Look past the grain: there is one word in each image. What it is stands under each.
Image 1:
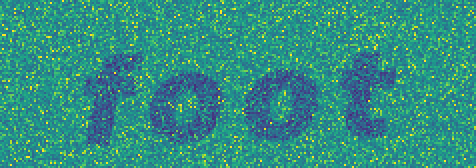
foot
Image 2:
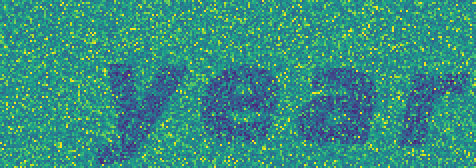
year
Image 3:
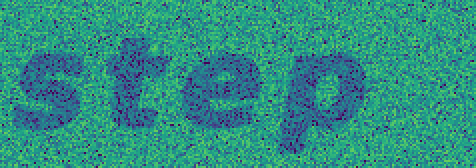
step
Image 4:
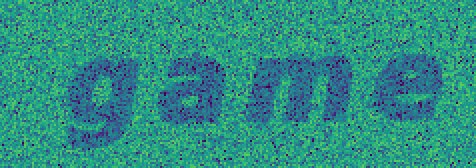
game
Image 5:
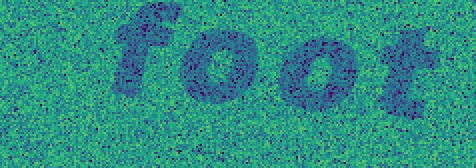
foot
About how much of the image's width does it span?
two thirds
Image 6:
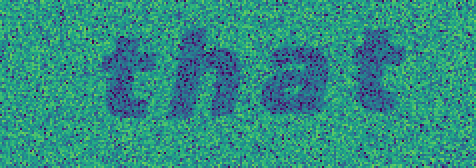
that
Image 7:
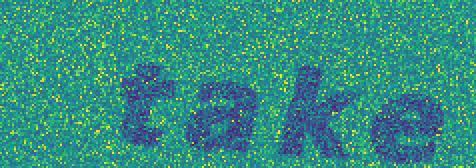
take
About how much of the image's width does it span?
two thirds
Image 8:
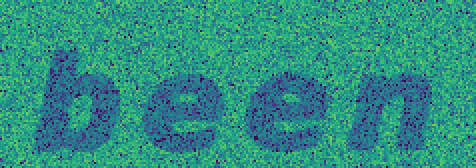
been
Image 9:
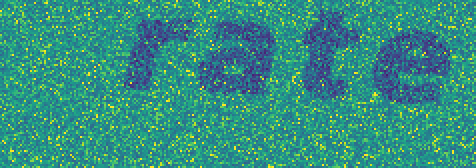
rate
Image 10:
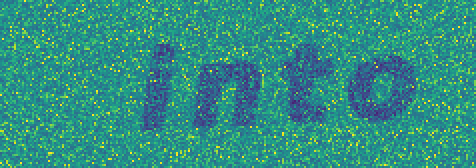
into
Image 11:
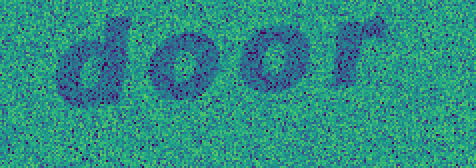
door
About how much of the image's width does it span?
two thirds
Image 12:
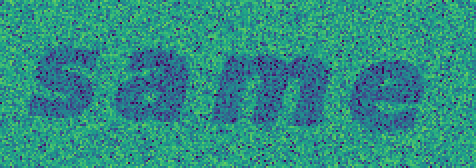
same
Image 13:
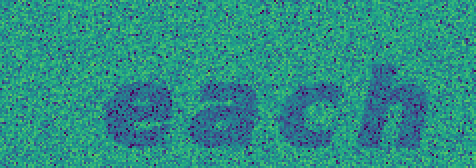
each
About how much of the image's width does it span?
two thirds
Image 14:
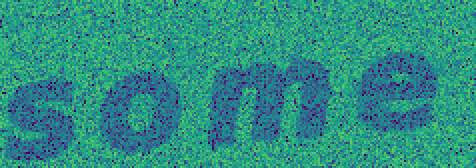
some
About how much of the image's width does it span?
nearly all
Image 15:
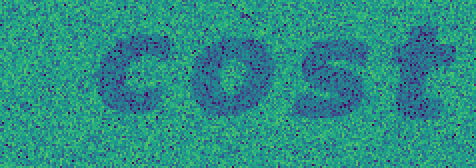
cost
